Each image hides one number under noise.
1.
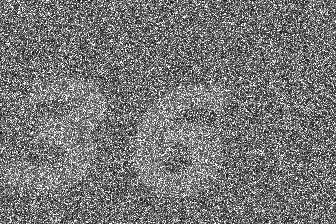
36
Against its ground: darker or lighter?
lighter
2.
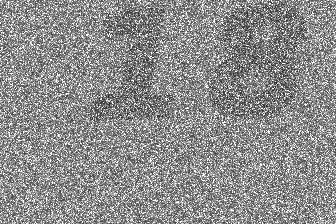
18
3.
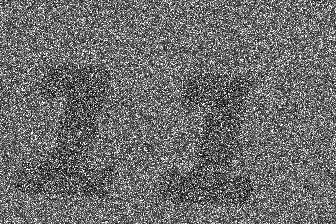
11
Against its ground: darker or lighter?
darker
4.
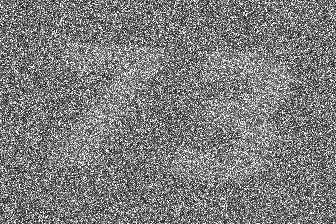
73
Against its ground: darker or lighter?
lighter
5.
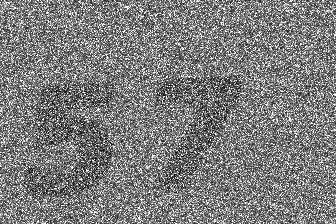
57
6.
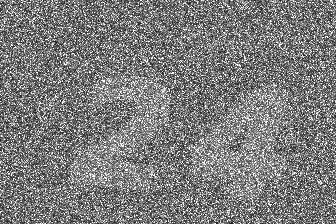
24
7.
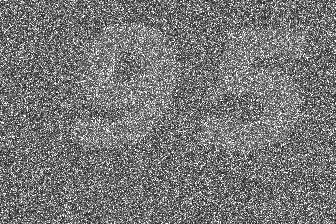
95
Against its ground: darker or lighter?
lighter
